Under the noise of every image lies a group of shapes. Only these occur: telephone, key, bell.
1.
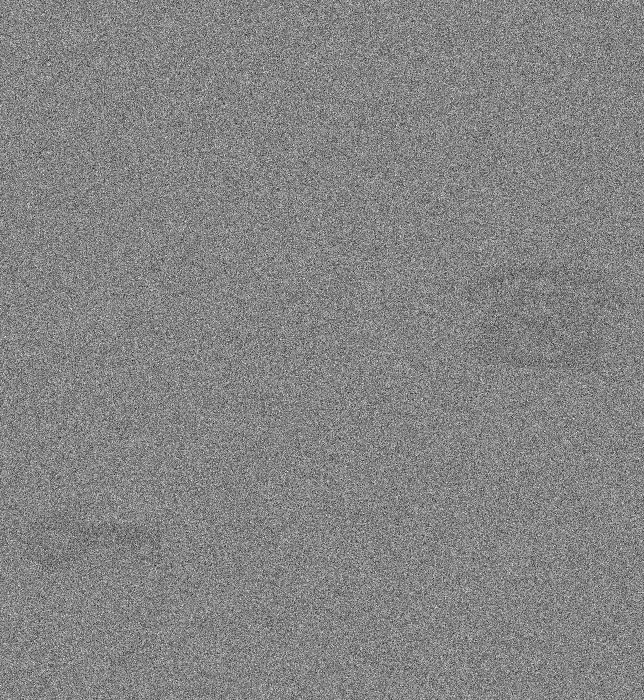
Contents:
middle right: dark telephone; bottom left: dark key
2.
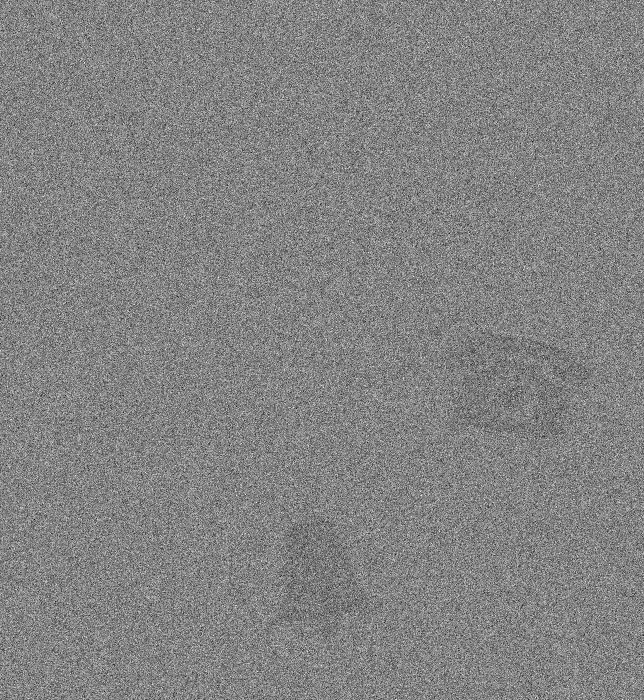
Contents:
middle right: dark telephone; bottom middle: dark bell
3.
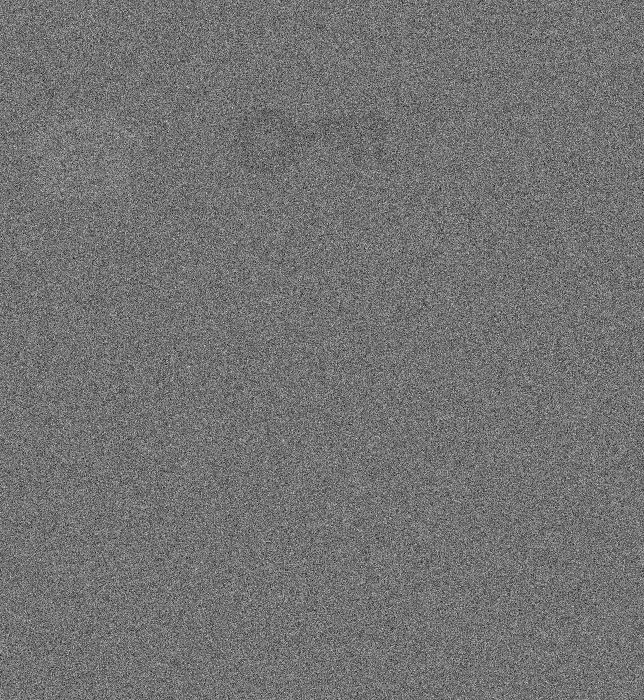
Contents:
top left: light telephone; top middle: dark key
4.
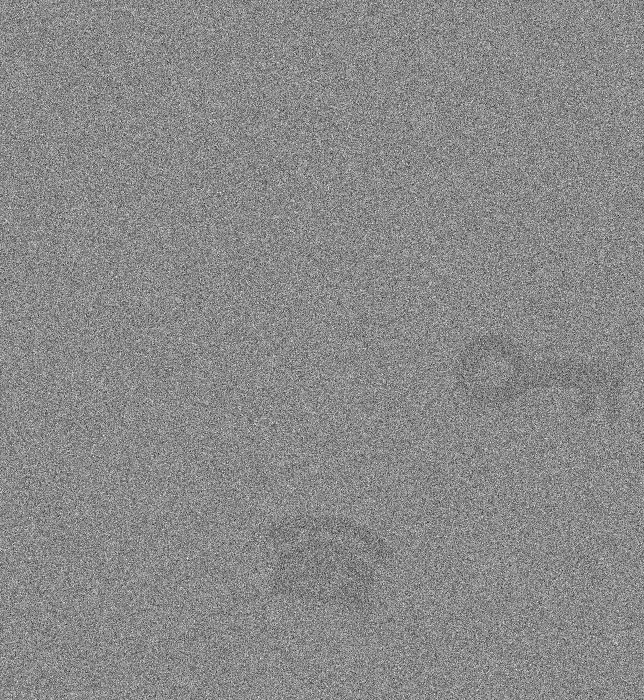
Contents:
middle right: dark key; bottom middle: dark telephone
